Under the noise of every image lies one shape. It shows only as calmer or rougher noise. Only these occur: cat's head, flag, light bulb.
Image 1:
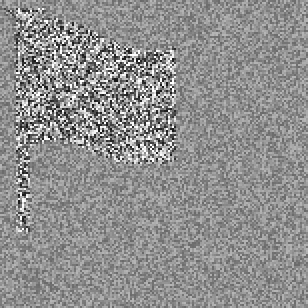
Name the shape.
flag
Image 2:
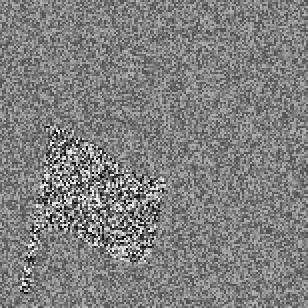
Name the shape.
flag
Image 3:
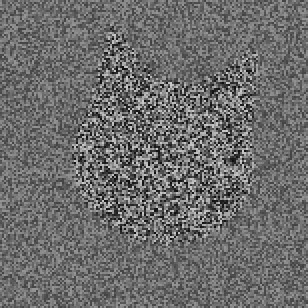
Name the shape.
cat's head
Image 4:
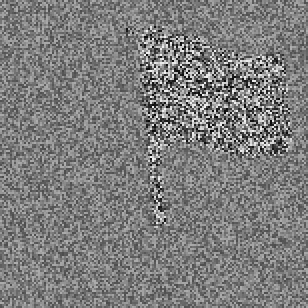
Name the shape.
flag
